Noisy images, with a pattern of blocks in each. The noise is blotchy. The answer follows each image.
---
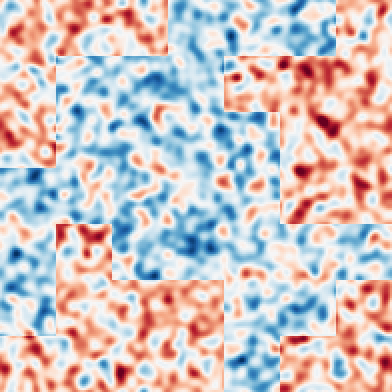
mirrored about the diagonal from the top left
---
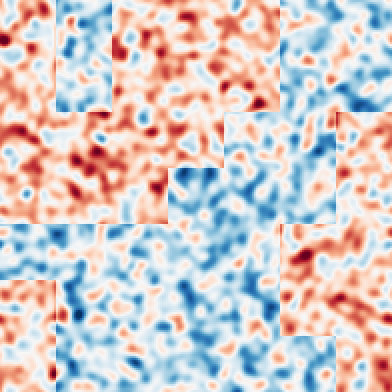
no symmetry
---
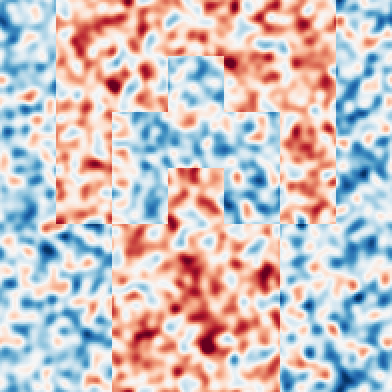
left and right mirror each other
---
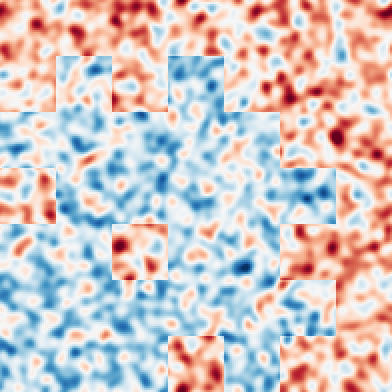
mirrored about the diagonal from the bottom left
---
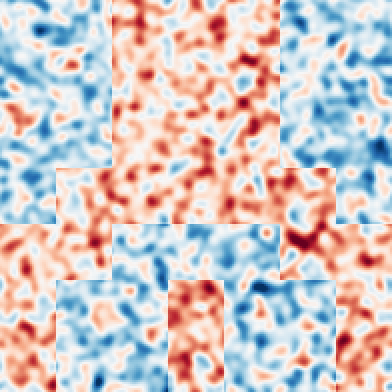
left and right mirror each other
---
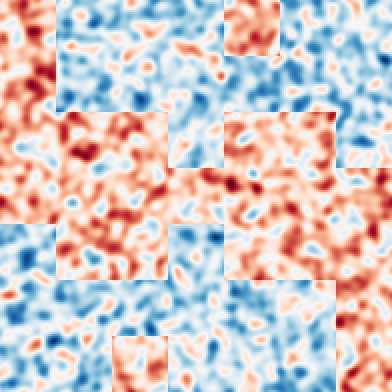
the same after a half turn
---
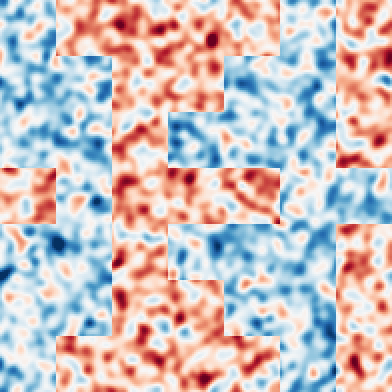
top and bottom mirror each other
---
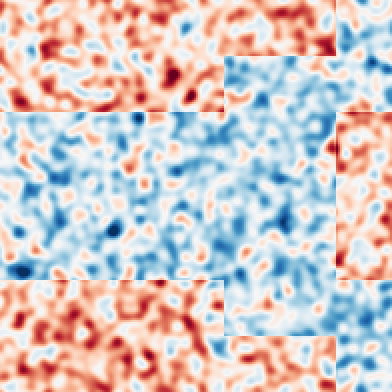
top and bottom mirror each other
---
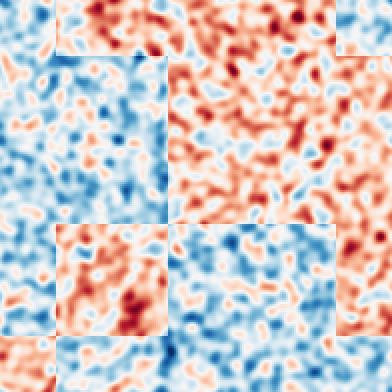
mirrored about the diagonal from the bottom left
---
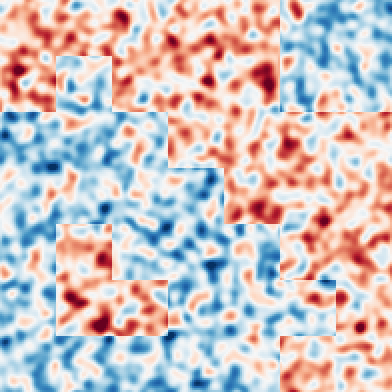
mirrored about the diagonal from the bottom left
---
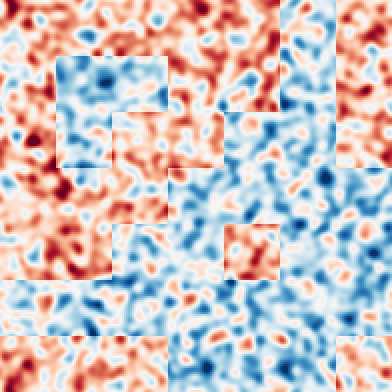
mirrored about the diagonal from the top left
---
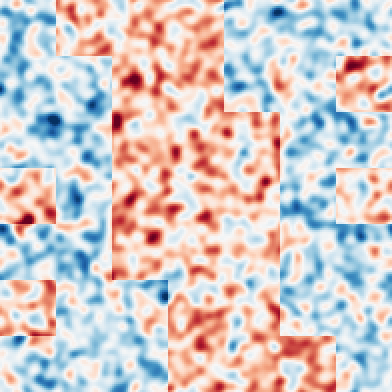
the same after a half turn
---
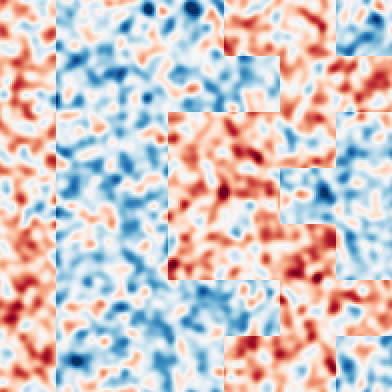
top and bottom mirror each other
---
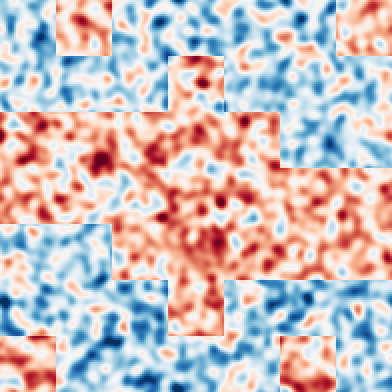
the same after a half turn
